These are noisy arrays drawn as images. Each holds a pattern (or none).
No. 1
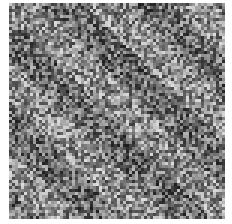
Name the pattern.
diagonal stripes
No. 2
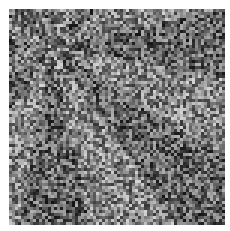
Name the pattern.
spokes from one point
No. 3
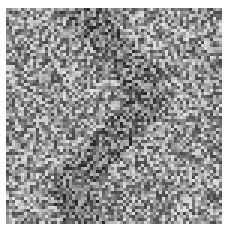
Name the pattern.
a wavy band
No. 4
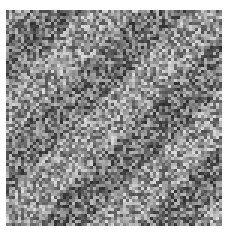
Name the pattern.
diagonal stripes
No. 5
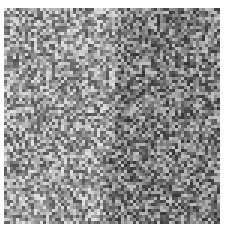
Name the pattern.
a sharp edge
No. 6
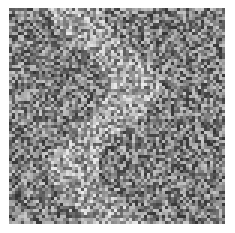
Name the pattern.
a wavy band
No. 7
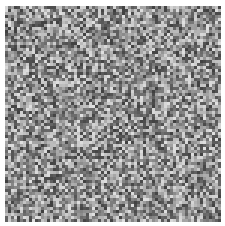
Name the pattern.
only noise
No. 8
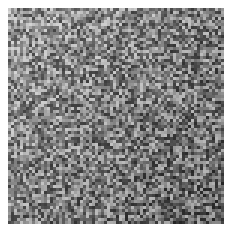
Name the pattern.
a smooth slope
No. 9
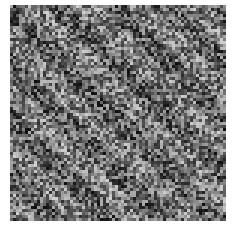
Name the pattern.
diagonal stripes
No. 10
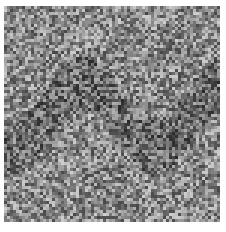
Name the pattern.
a wavy band
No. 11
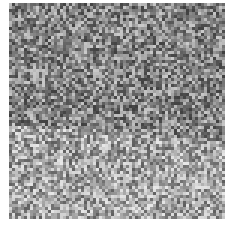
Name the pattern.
a sharp edge
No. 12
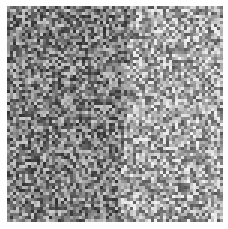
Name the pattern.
a sharp edge
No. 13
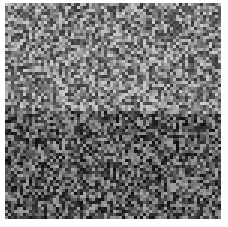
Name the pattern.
a sharp edge
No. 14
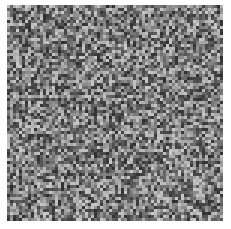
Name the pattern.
only noise
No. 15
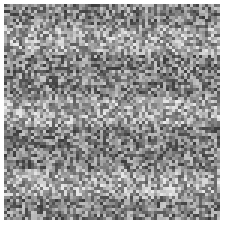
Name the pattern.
horizontal stripes
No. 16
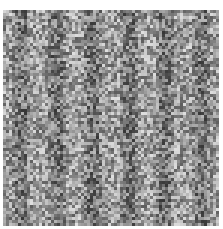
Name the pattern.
vertical stripes
